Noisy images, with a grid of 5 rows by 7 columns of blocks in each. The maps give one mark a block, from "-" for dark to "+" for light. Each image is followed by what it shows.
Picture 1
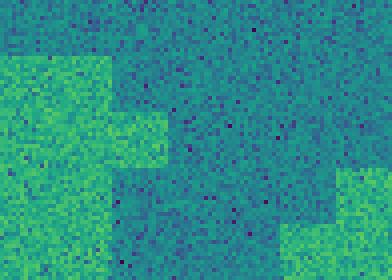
- - - - - - -
+ + - - - - -
+ + + - - - -
+ + - - - - +
+ + - - - + +
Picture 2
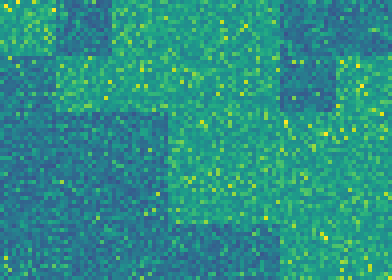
+ - + + + - -
- + + + + - +
- - - + + + +
- - - + + + +
- - - - - + +
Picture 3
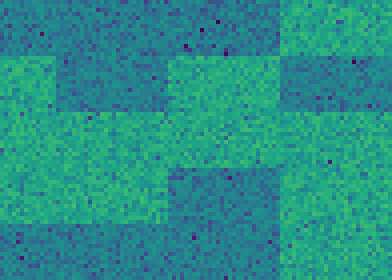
- - - - - + +
+ - - + + - -
+ + + + + + +
+ + + - - + +
- - - - - + +
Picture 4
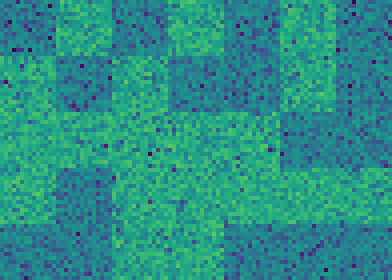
- + - + - + -
+ - + - - + -
+ + + + + - -
+ - + + + + +
- - + + - - -
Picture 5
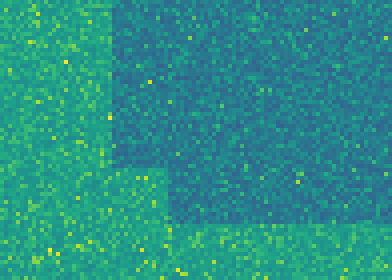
+ + - - - - -
+ + - - - - -
+ + - - - - -
+ + + - - - -
+ + + + + + +
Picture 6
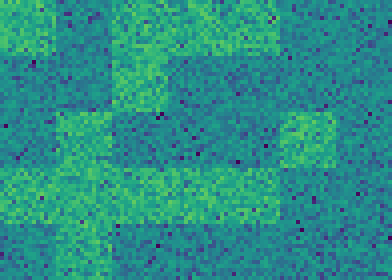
+ - + + + - -
- - + - - - -
- + - - - + -
+ + + + + - -
- + - - - - -
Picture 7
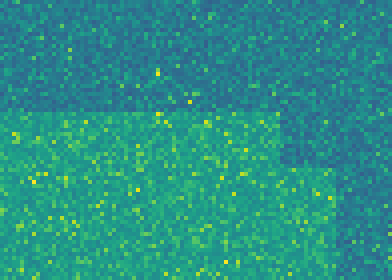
- - - - - - -
- - - - - - -
+ + + + + - -
+ + + + + + -
+ + + + + + -
